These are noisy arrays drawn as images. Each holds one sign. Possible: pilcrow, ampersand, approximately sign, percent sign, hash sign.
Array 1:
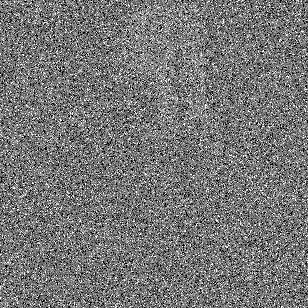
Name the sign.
pilcrow
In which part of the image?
top middle
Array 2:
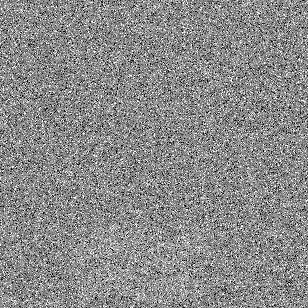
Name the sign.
approximately sign
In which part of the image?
bottom middle
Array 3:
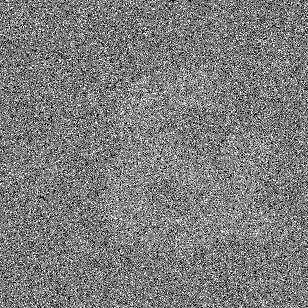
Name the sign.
ampersand
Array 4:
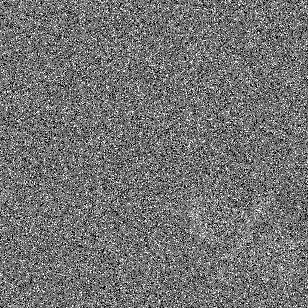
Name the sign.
percent sign
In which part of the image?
bottom right
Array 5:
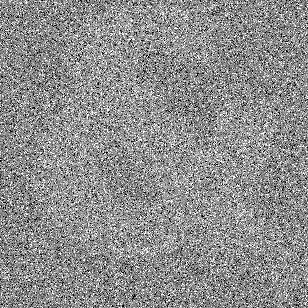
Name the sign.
ampersand
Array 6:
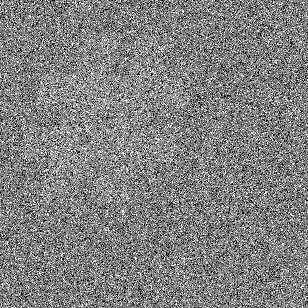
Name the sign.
hash sign
